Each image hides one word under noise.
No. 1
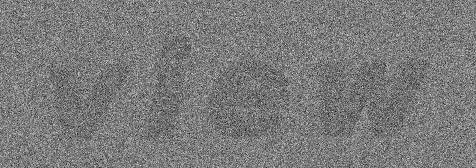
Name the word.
view
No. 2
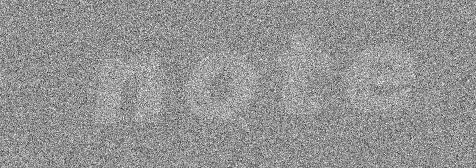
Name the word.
note
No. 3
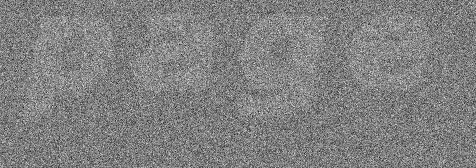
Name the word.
page
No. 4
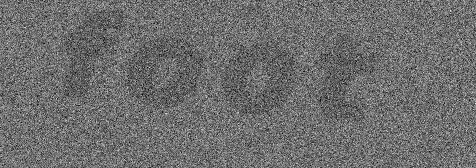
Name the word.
foot
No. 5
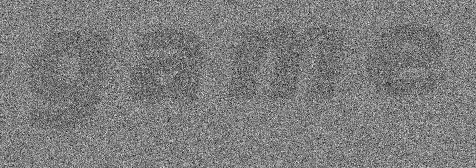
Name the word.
game
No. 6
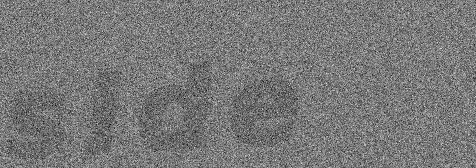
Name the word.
side
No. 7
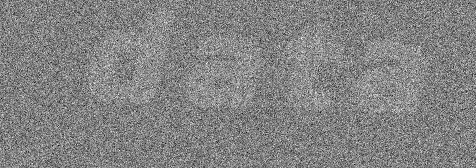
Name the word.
data
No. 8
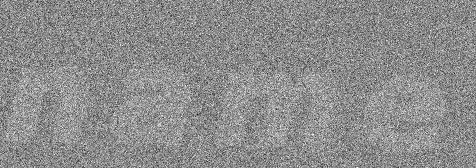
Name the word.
name
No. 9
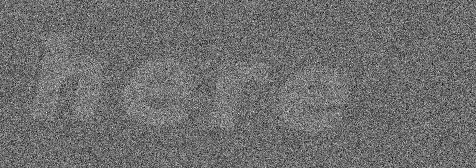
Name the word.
here
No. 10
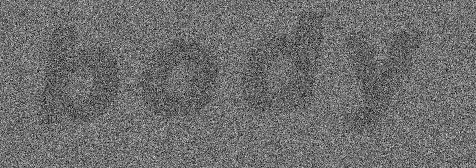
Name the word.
body
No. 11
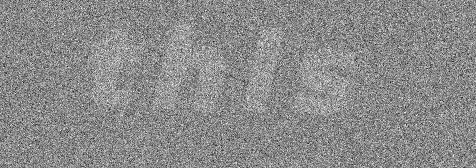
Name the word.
this
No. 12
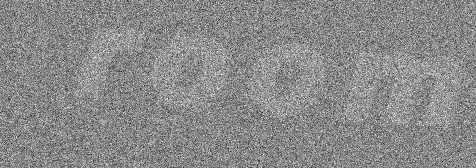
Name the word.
room
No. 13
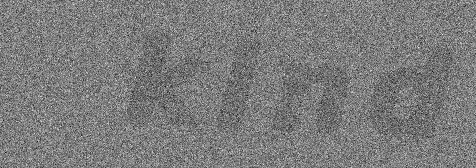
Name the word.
kind
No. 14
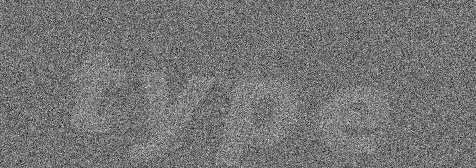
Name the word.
type
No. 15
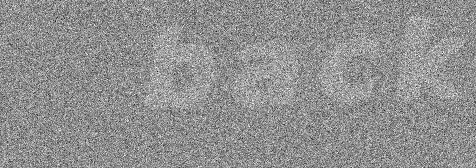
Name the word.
back
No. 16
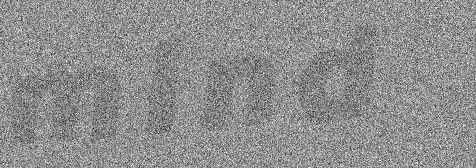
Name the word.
mind
